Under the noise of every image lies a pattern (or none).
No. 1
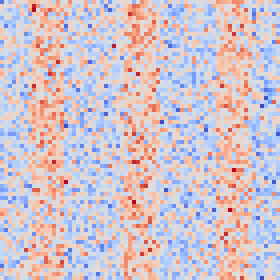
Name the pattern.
vertical stripes
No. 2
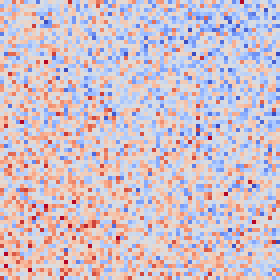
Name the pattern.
a smooth slope
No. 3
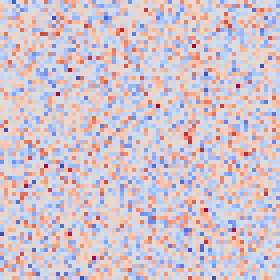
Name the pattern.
only noise
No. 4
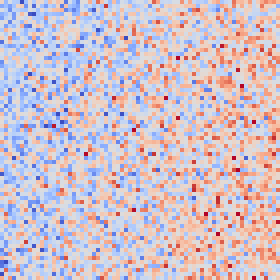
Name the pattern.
a smooth slope
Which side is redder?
right
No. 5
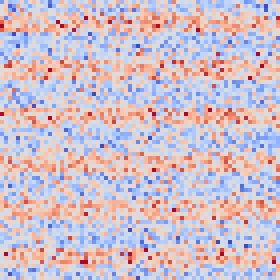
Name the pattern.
horizontal stripes
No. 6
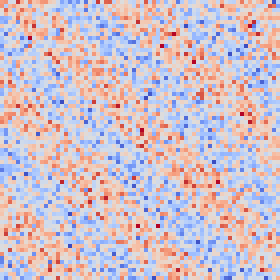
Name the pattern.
diagonal stripes
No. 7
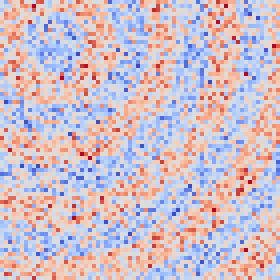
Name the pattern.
rings round one point
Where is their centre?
top left
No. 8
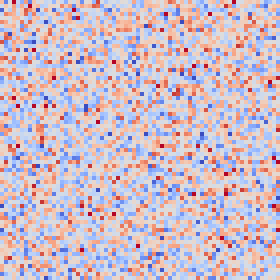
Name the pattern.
only noise
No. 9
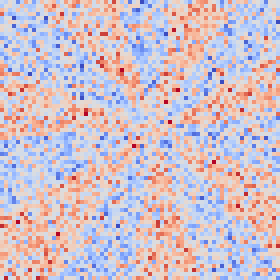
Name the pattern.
spokes from one point
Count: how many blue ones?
7
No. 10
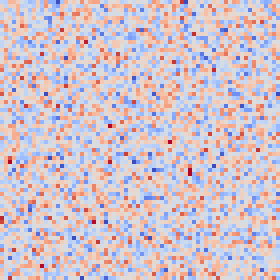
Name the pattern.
only noise
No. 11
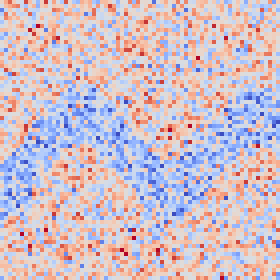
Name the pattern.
a wavy band
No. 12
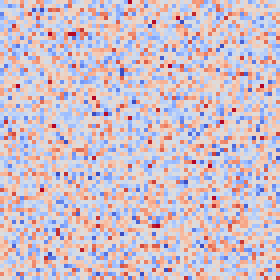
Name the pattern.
only noise
